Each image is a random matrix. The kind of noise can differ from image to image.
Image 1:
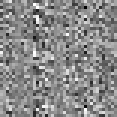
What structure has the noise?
columns of uneven size
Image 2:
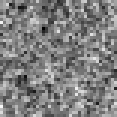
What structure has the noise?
blotchy
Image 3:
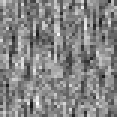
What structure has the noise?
streaked along the columns
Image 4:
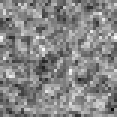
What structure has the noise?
blotchy
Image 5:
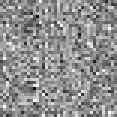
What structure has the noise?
low rank plus noise
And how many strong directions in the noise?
five to eight
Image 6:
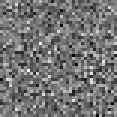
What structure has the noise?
independent entries
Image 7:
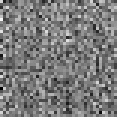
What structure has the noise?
low rank plus noise
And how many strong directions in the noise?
three or four
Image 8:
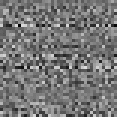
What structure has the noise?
rows of uneven size
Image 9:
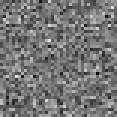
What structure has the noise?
low rank plus noise
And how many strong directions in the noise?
one
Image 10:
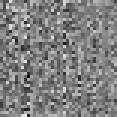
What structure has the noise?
columns of uneven size
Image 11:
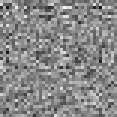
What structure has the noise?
low rank plus noise
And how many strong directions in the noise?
one
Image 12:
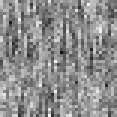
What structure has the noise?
streaked along the columns
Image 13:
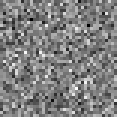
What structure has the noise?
independent entries
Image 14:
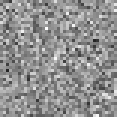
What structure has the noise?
independent entries
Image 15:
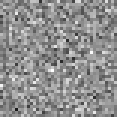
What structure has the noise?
independent entries
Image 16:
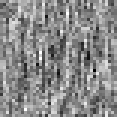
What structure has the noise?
streaked along the columns
